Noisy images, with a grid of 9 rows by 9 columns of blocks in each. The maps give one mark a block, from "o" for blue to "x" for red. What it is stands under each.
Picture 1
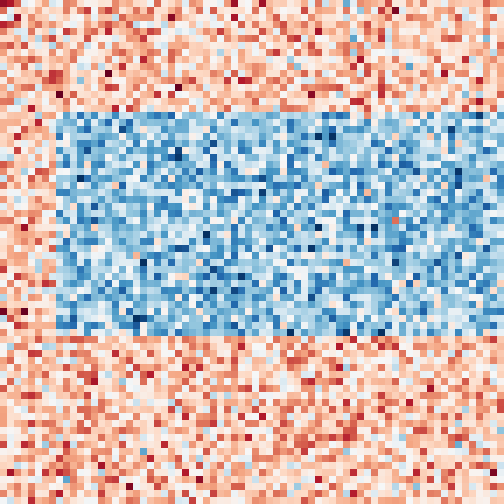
x x x x x x x x x
x x x x x x x x x
x o o o o o o o o
x o o o o o o o o
x o o o o o o o o
x o o o o o o o o
x x x x x x x x x
x x x x x x x x x
x x x x x x x x x
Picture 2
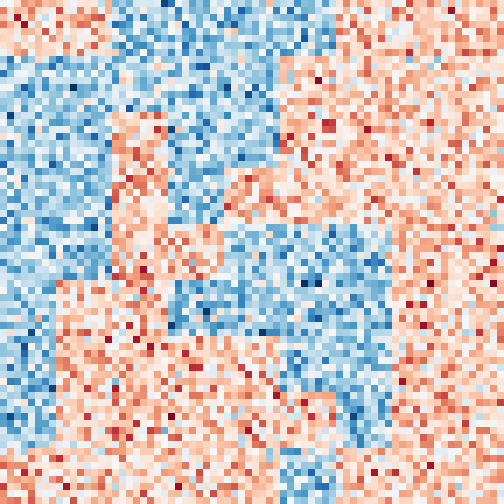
x x o o o o x x x
o o o o o x x x x
o o x o o x x x x
o o x o x x x x x
o o x x o o o x x
o x x o o o o x x
o x x x x o o x x
o x x x x x o x x
x x x x x o x x x
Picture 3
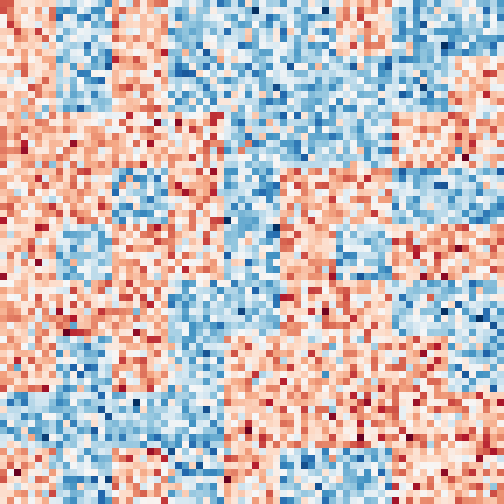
x o x o o o x o o
x o x o o o o o x
x x x x o o o x x
x x o x o x x o o
x o x x o x o x x
x x x o o x x o o
x o x o x x x x o
o o o o x x x x x
x o x o x o o x x
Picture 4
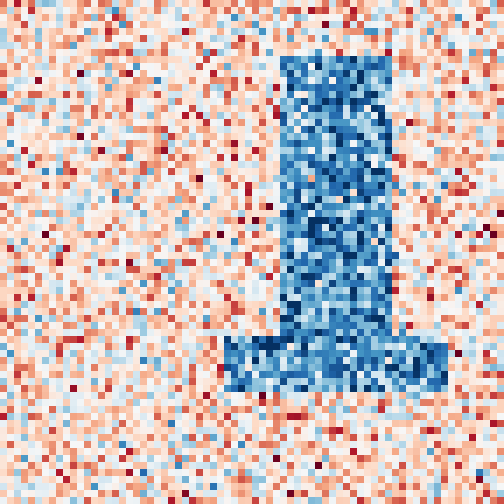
x x x x x x x x x
x x x x x o o x x
x x x x x o o x x
x x x x x o o x x
x x x x x o o x x
x x x x x o o x x
x x x x o o o o x
x x x x x x x x x
x x x x x x x x x
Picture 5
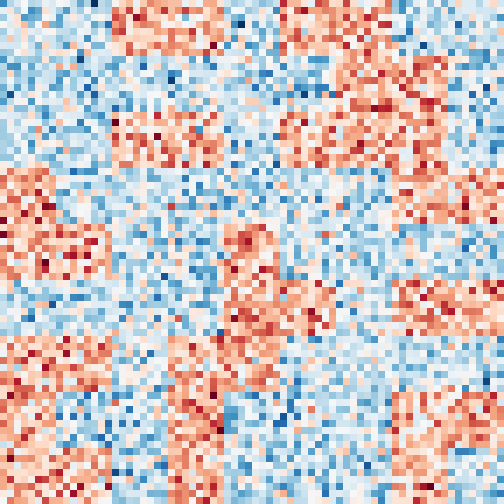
o o x x o x x o o
o o o o o o x x o
o o x x o x x x o
x o o o o o o x x
x x o o x o o o o
o o o o x x o x x
x x o x x o o o o
x o o x o o o x x
x x o x o o o x o
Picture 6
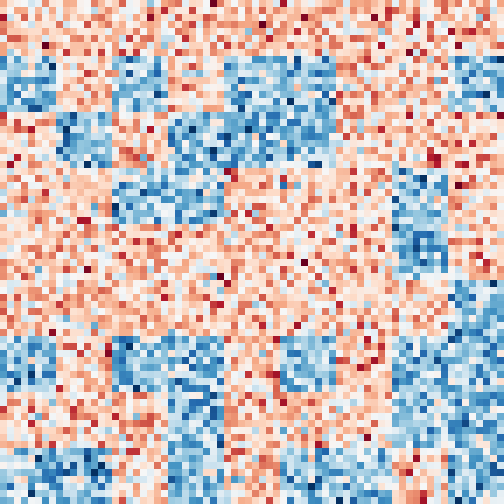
x x x x x x x x x
o x o x o o x x o
x o x o o o x x x
x x o o x x x o x
x x x x x x x o x
x x x x x x x x o
o x o o x o x o o
x x x o x x x o o
o o x o x o o x o
